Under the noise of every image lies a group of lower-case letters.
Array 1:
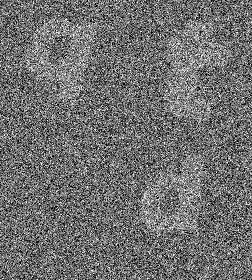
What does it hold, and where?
top left: q; top right: t; bottom right: d
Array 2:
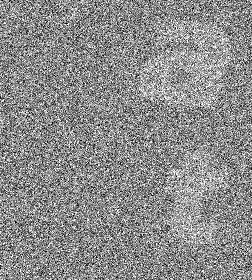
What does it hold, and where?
top right: a; bottom right: t
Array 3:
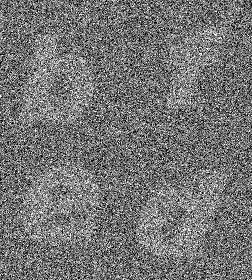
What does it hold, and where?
top left: b; top right: f; bottom left: e; bottom right: d
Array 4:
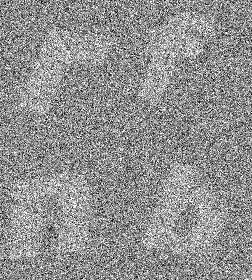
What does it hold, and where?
top left: r; top right: f; bottom left: n; bottom right: b
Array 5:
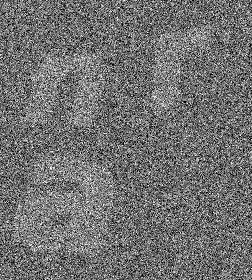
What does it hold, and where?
top left: n; top right: r; bottom left: a
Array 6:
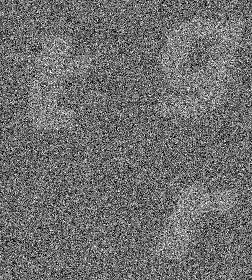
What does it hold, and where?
top left: t; top right: g; bottom right: r
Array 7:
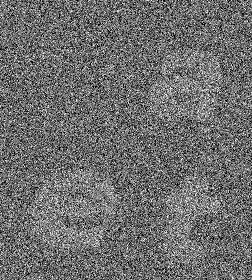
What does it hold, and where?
top right: a; bottom left: e; bottom right: t
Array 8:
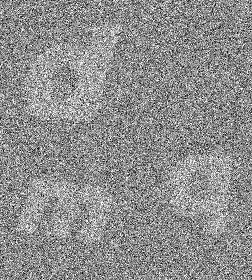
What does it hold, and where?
top left: d; bottom left: m; bottom right: q
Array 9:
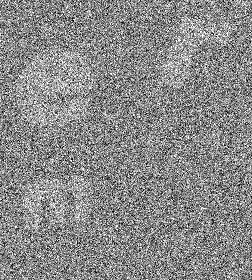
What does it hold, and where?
top left: e; top right: r; bottom left: m
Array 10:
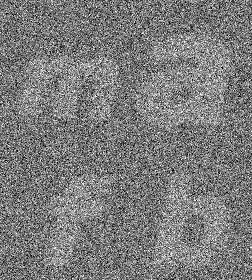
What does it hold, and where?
top left: m; top right: a; bottom left: f; bottom right: b
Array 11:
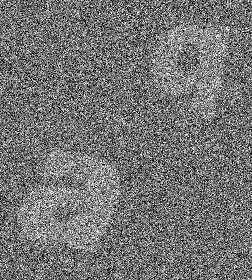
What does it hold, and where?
top right: q; bottom left: a
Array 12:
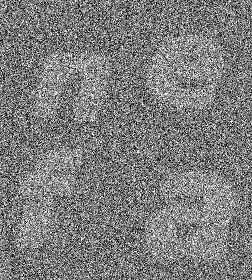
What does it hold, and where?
top left: n; top right: e; bottom left: f; bottom right: a
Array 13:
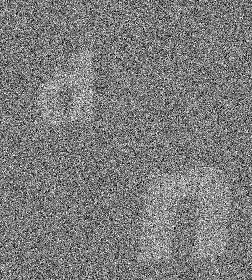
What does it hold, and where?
top left: d; bottom right: n
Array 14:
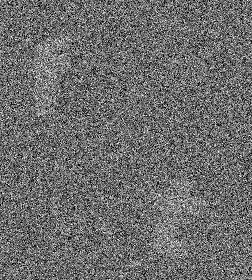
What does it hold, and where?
top left: f; bottom right: t
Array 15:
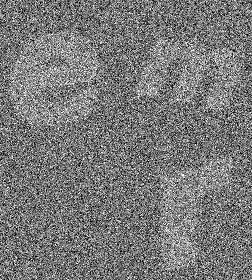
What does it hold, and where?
top left: e; top right: m; bottom right: r
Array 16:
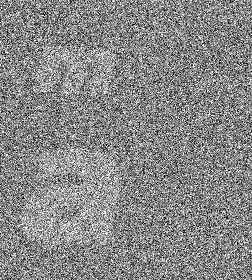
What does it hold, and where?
top left: m; bottom left: a
